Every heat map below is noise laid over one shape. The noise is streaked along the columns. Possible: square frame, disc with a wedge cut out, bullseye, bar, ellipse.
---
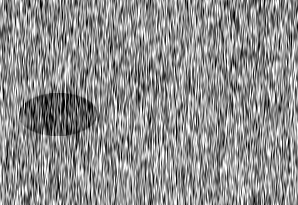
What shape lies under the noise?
ellipse
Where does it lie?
middle left
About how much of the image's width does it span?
a quarter
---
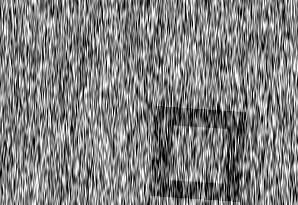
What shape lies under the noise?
square frame
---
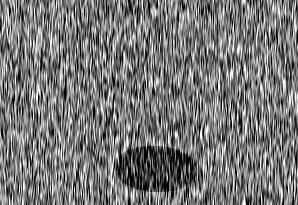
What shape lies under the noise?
ellipse
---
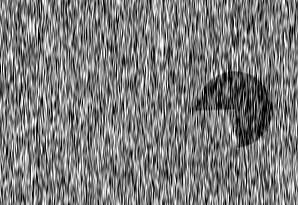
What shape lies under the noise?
disc with a wedge cut out
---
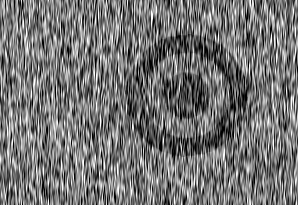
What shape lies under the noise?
bullseye
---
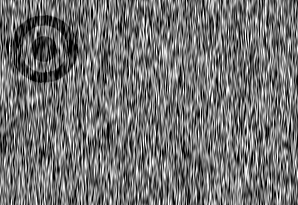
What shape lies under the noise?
bullseye
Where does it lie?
top left
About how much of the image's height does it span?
a third
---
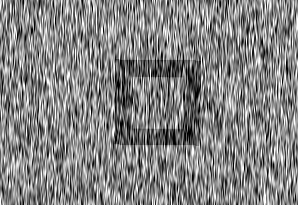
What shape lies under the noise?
square frame
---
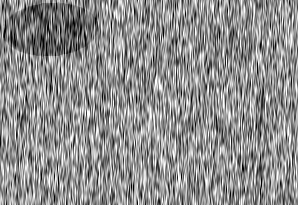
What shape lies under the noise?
ellipse
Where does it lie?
top left
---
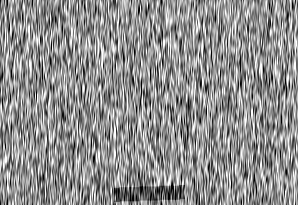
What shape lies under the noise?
bar
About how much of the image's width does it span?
a quarter
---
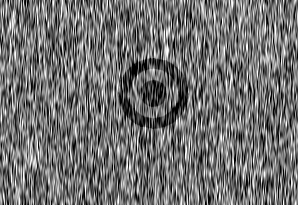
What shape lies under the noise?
bullseye
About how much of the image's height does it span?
a third
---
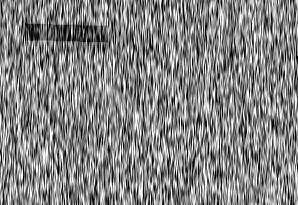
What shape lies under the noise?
bar
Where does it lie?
top left
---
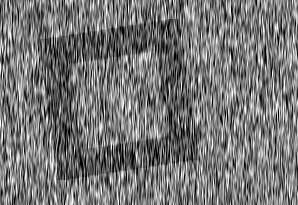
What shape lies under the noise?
square frame
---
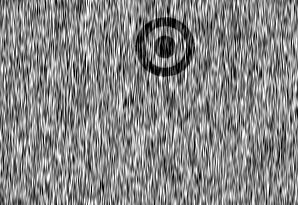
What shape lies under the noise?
bullseye
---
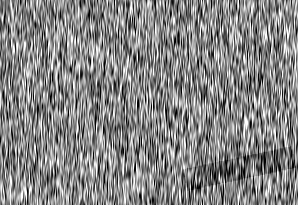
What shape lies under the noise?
bar
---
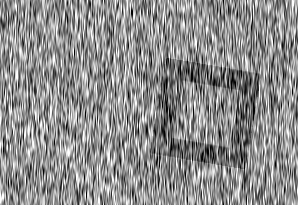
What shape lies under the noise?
square frame
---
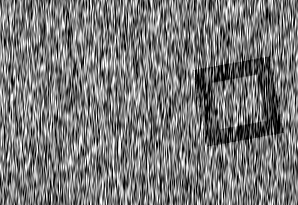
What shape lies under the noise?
square frame
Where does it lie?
middle right
